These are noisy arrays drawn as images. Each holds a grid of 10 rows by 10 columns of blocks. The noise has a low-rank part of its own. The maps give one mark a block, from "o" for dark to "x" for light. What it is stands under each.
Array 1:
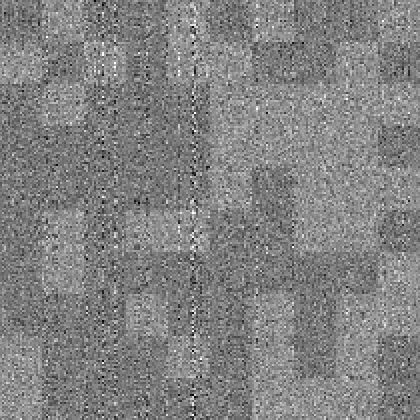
o x o o x o x o o x
x o x o x x o o x o
o x o o o x x x x x
o o o o o x x x x o
o o o o o x o x x x
o x o x x o o x x o
o x o o o o o o o x
o o o x o o x o x x
x o o o x o x o x o
x o o o o o x x x o
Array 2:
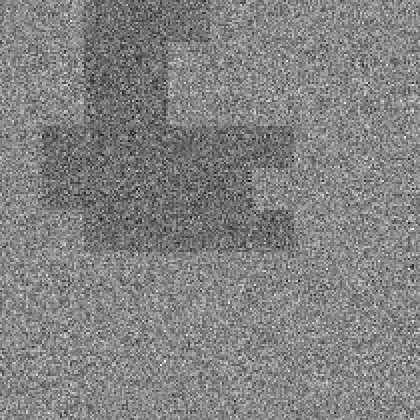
x x o o o x x x x x
x x o o x x x x x x
x x o o x x x x x x
x o o o o o o x x x
x o o o o o x x x x
x x o o o o o x x x
x x x x x x x x x x
x x x x x x x x x x
x x x x x x x x x x
x x x x x x x x x x
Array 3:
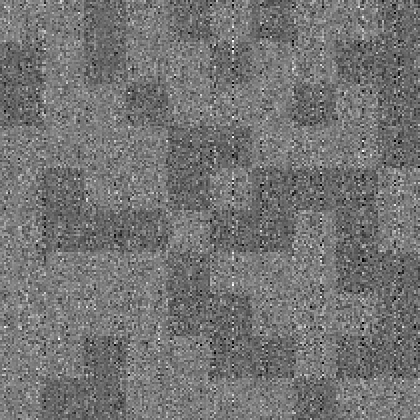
x x o x o x o x x o
o x o x x o x x o o
o x x o x x x o x o
x x x x o o x x x o
x o x x o x o o o x
x o o o x o o x o x
x x x x o x x x o o
x x x x o o x x x o
x x o x x o o x o o
x o o x x x x o x x
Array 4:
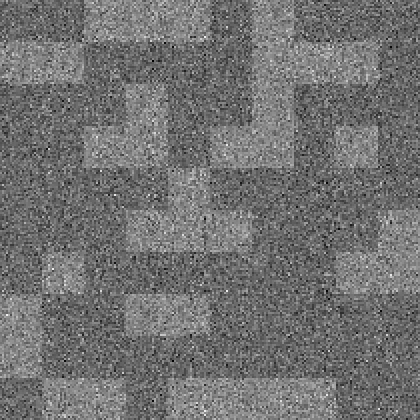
o o x x x o x o o o
x x o o o o x x x o
o o o x o o x o o o
o o x x o x x o x o
o o o o x o o o o o
o o o x x x o o o x
o x o o o o o o x x
x o o x x o o o o o
x o o o o o o o o o
o x x o x x x x o o
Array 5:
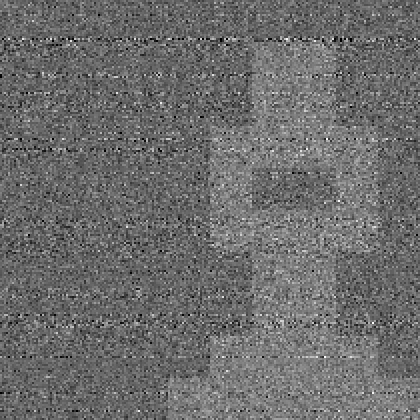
o o o o o o o o o o
o o o o o o x x o o
o o o o o o x x o o
o o o o o x x x x o
o o o o o x o o x o
o o o o o x x x x o
o o o o o o x x o o
o o o o o o x x o o
o o o o o x x x x o
o o o o x x x x x x
